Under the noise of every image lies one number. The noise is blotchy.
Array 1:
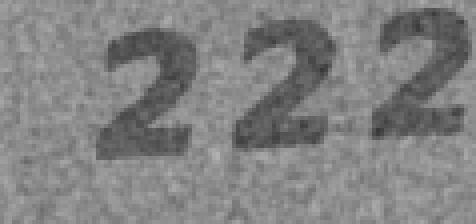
222
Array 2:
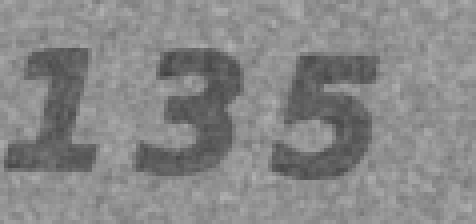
135
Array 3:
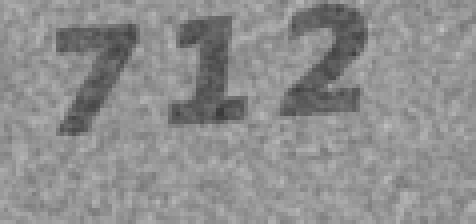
712
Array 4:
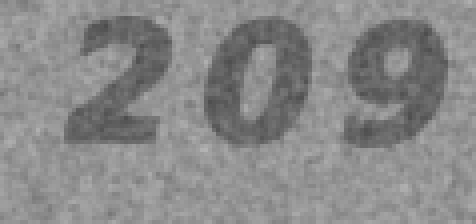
209
